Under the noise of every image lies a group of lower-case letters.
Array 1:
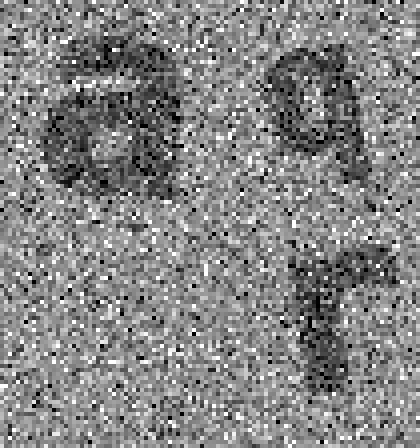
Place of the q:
top right
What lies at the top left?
a
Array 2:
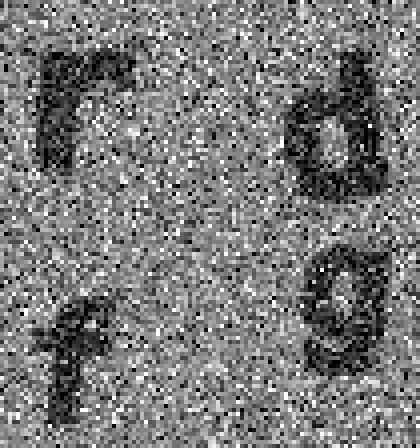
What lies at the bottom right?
g
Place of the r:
top left
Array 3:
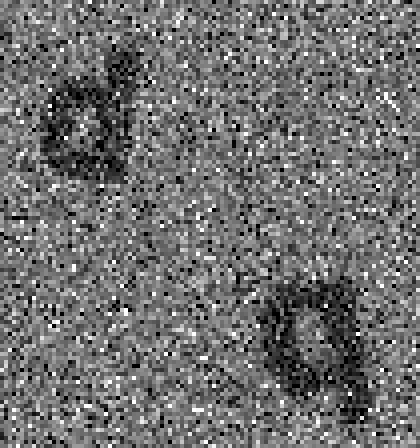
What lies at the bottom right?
q
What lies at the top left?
d
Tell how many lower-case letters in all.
2
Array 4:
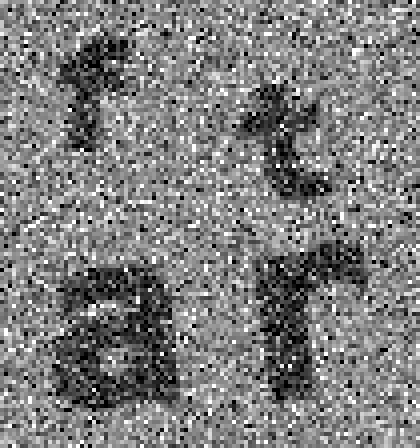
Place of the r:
bottom right
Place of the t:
top right
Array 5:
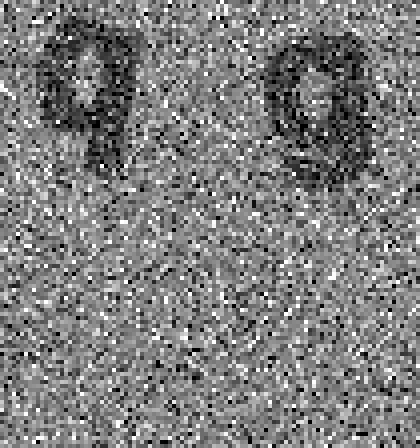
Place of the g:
top right
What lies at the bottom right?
nothing
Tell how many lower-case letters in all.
2
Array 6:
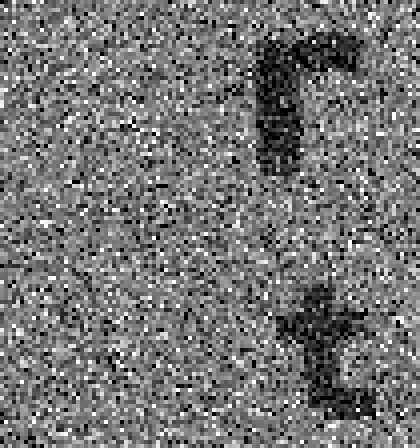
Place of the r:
top right
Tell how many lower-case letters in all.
2
